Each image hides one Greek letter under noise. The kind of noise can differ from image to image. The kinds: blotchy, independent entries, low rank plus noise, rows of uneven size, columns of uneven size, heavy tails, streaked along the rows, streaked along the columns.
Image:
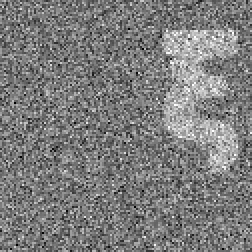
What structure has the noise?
independent entries
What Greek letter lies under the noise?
xi
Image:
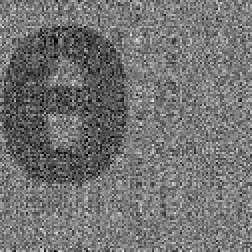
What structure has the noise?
low rank plus noise
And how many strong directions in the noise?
five to eight
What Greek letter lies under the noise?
theta
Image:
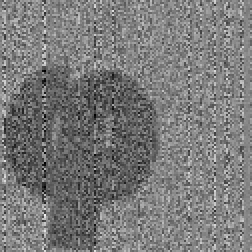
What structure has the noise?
columns of uneven size
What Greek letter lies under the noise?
phi
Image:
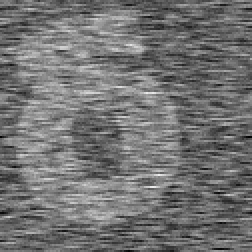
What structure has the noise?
streaked along the rows
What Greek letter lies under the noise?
delta
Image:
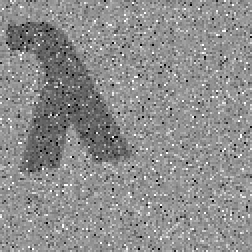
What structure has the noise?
heavy tails
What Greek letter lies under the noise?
lambda
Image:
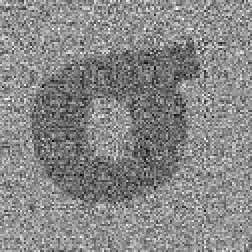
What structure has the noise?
low rank plus noise
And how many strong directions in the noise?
five to eight
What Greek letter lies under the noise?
sigma
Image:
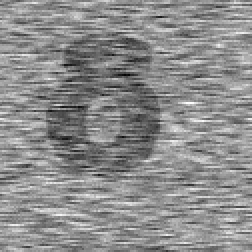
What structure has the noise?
streaked along the rows
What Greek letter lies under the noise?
delta
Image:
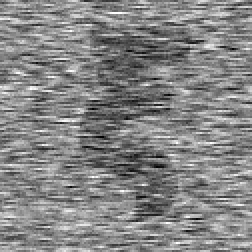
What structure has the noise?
streaked along the rows
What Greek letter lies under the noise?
xi
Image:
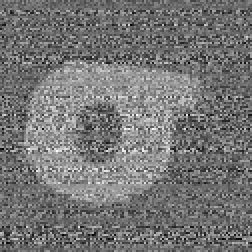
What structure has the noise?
rows of uneven size
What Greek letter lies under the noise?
sigma
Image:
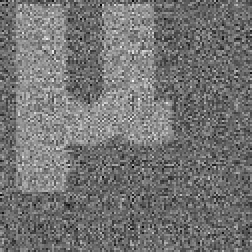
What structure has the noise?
low rank plus noise
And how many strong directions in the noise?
five to eight
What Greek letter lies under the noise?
mu
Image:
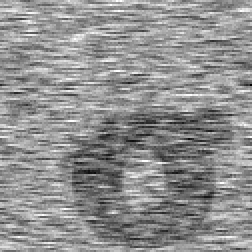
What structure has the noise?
streaked along the rows
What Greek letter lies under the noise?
sigma
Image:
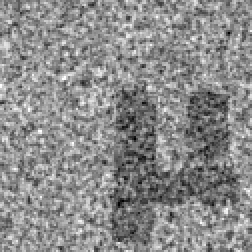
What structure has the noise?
blotchy
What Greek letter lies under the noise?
mu
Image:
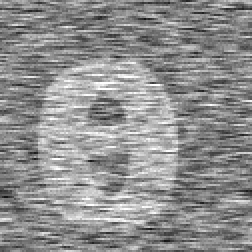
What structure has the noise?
streaked along the rows
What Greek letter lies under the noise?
theta
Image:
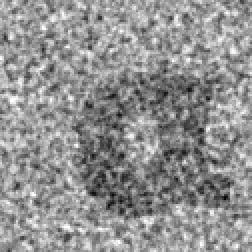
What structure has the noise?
blotchy
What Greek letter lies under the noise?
alpha
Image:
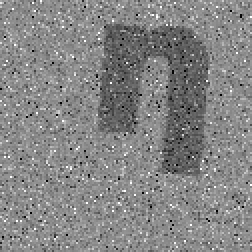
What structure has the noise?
heavy tails
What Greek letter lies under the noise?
eta
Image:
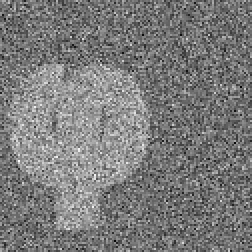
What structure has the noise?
independent entries
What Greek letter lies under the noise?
phi
